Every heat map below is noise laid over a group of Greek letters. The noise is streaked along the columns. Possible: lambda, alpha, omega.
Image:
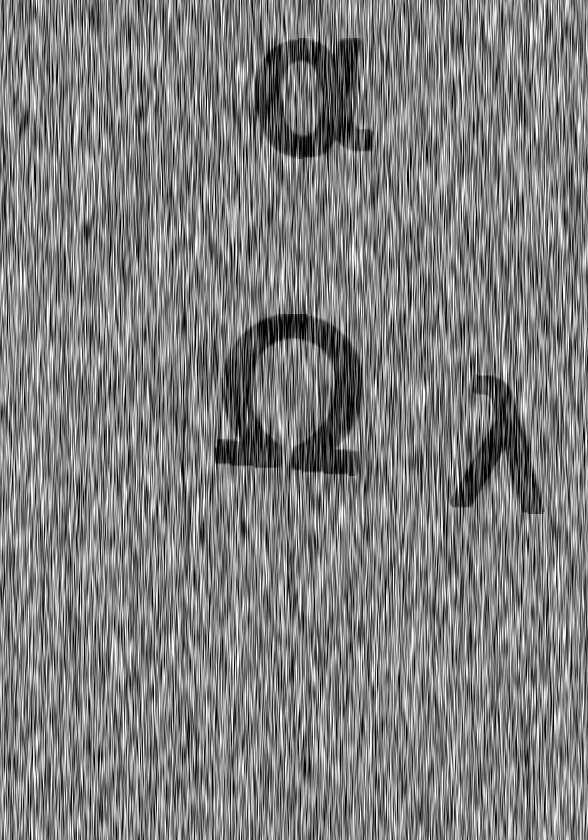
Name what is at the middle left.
nothing
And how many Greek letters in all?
3
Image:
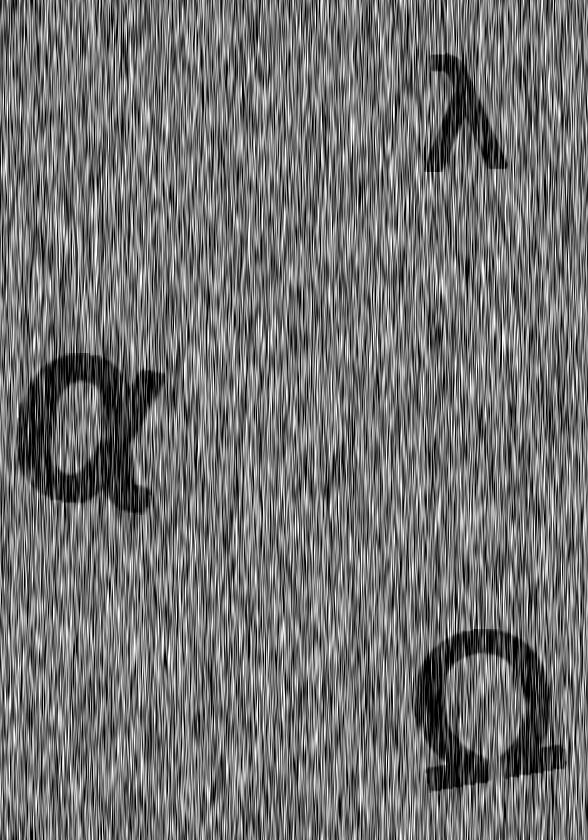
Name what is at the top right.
lambda
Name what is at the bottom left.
nothing
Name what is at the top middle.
nothing
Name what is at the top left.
nothing
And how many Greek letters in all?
3
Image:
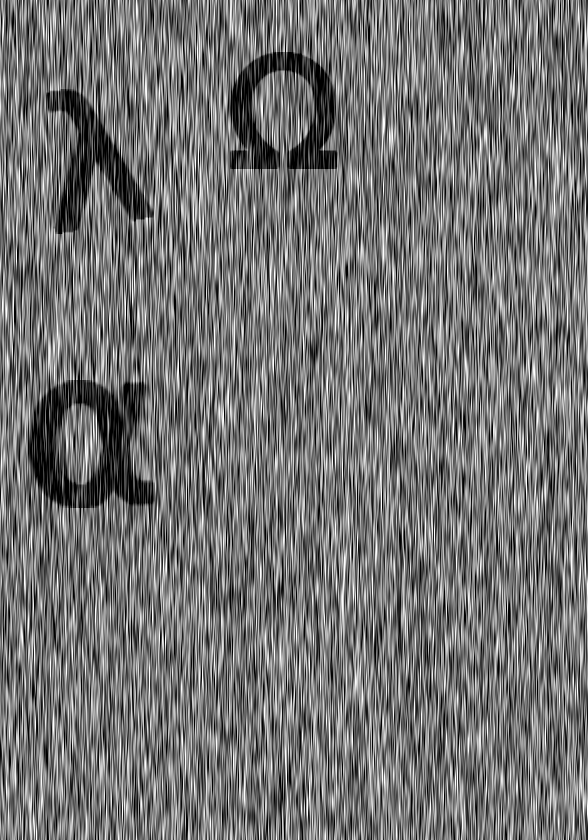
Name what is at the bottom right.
nothing
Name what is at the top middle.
omega
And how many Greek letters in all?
3
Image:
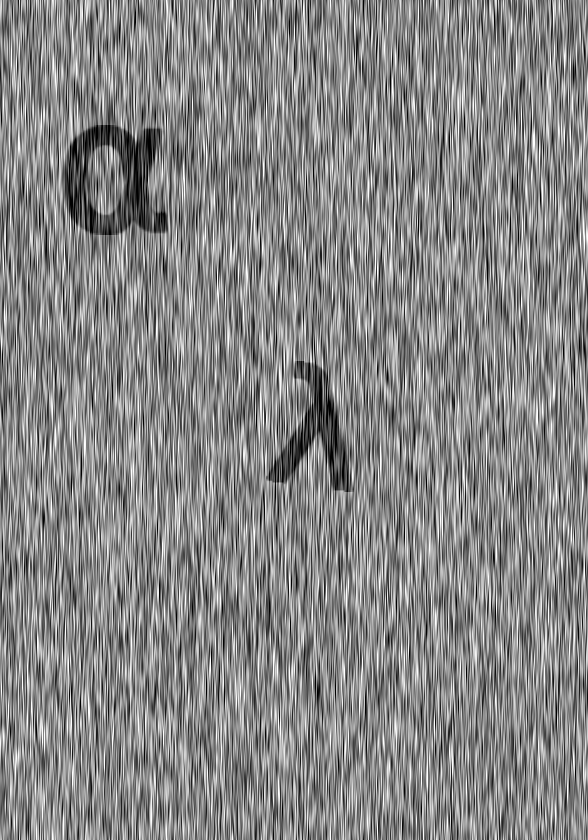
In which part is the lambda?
centre
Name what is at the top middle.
nothing
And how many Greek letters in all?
2
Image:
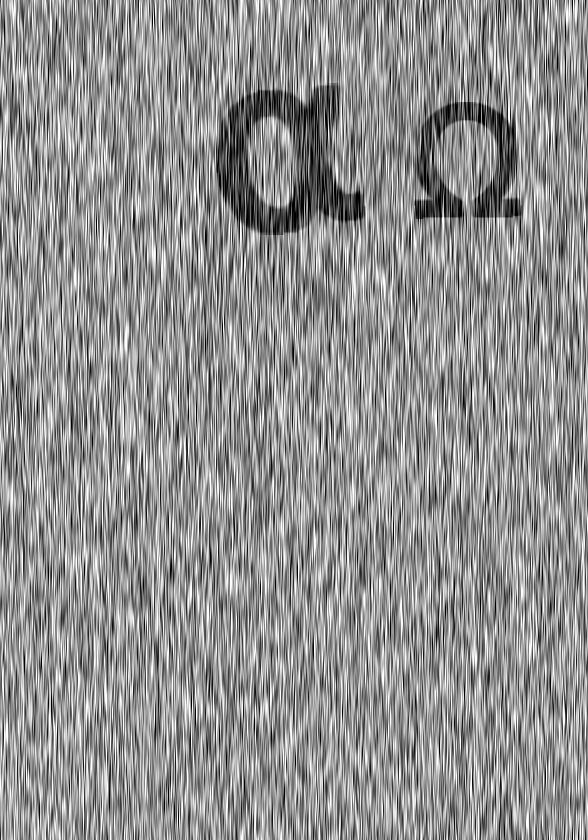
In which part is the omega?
top right
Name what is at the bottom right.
nothing
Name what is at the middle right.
nothing
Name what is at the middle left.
nothing
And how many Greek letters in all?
2
